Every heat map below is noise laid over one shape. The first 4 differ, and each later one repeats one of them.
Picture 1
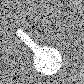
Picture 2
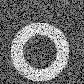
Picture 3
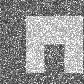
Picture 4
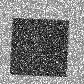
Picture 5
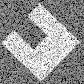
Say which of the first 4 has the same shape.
3
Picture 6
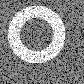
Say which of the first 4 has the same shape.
2
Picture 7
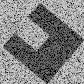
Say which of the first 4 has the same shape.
3
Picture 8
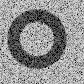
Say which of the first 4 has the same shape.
2
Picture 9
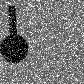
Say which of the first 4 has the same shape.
1
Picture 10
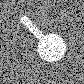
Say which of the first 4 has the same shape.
1
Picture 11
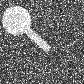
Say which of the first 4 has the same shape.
1
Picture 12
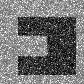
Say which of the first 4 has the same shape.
3
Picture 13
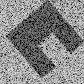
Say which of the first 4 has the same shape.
3
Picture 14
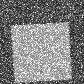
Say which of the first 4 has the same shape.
4
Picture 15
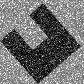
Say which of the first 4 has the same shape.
3
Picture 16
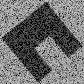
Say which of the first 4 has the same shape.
3
